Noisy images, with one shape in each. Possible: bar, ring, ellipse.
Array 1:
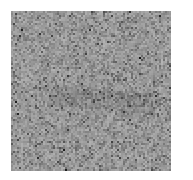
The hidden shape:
bar
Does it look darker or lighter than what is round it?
darker
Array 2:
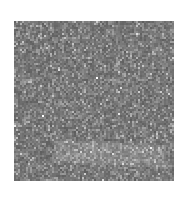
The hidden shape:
bar
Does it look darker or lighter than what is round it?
lighter
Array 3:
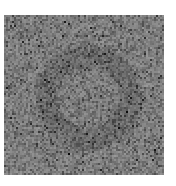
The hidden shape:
ring
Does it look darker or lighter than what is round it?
darker
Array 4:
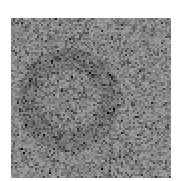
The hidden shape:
ring
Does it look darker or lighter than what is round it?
darker
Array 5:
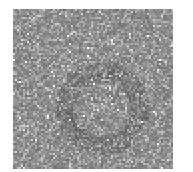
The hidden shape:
ring
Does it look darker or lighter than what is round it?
darker
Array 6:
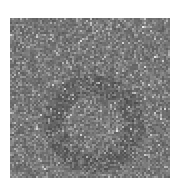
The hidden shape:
ring
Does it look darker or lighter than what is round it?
darker
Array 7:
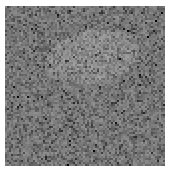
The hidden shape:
ellipse
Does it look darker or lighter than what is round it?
lighter
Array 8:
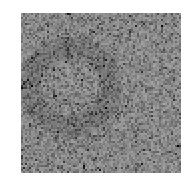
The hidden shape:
ring
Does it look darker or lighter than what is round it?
darker
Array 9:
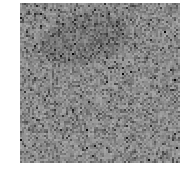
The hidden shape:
ellipse
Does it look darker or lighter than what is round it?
darker
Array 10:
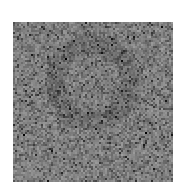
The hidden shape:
ring
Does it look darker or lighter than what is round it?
darker
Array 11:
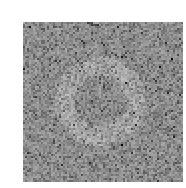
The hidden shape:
ring
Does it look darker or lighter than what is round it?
lighter
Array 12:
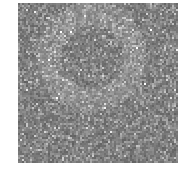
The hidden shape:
ring
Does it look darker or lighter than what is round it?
lighter
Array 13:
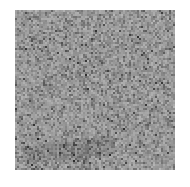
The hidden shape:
bar
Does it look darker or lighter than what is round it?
darker
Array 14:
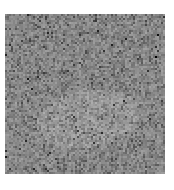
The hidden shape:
ellipse
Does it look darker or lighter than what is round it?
lighter
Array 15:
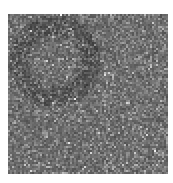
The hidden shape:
ring
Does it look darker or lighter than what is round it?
darker
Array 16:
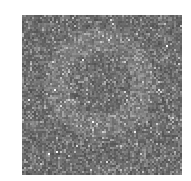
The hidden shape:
ring
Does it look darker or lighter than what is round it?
lighter
